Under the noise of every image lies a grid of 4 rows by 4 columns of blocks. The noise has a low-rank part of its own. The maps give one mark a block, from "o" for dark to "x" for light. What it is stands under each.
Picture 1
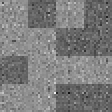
x o x o
x x o o
o x x x
x x o o
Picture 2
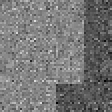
x x x o
x x x o
x x x o
x x o o
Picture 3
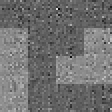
o o o o
x o o x
x o x x
x o o o
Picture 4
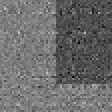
x x o o
x x o o
x x o o
x x x x
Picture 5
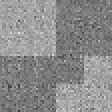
x x o o
x x o o
o o o x
o o x x
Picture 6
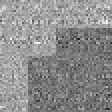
x x x x
x x o o
x o o o
x o o o
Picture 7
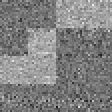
o o x x
o x o o
x x o o
o o o o
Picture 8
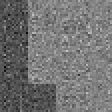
o x x x
o x x x
o x x x
o o x x
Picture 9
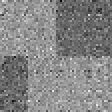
x x o o
x x o o
o x x x
o x x x
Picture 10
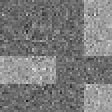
o o o x
o o o x
x x o o
o o o x
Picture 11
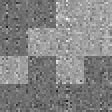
o o x x
o x x x
x o x o
o o o o
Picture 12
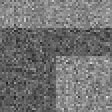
x x x x
o o o o
o o x x
o o x x
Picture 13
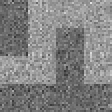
o x x x
o x o x
x x o x
o o o o
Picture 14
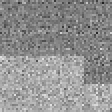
o o o o
o o o o
x x x o
x x x x
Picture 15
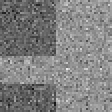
o o x x
o o x x
x x x x
o o x x
